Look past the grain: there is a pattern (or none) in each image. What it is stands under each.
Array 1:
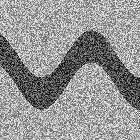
a wavy band
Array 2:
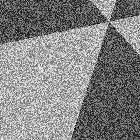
spokes from one point
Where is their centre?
top right
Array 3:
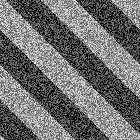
diagonal stripes
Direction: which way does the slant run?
top left to bottom right
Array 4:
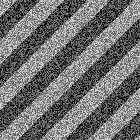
diagonal stripes
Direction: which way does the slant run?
bottom left to top right
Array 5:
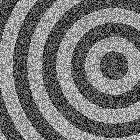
rings round one point
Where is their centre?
middle right
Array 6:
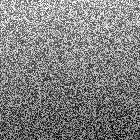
a smooth slope
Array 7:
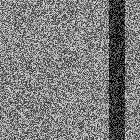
one vertical stripe
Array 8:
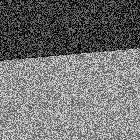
a sharp edge
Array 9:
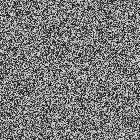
only noise
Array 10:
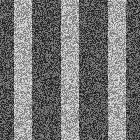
vertical stripes
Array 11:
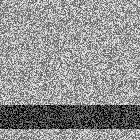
one horizontal stripe
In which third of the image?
bottom
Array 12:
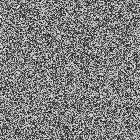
only noise
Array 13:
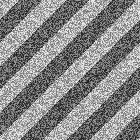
diagonal stripes
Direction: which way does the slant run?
bottom left to top right
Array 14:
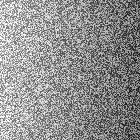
a smooth slope
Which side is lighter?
left
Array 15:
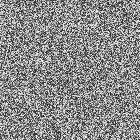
only noise
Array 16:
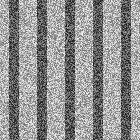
vertical stripes
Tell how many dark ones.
5
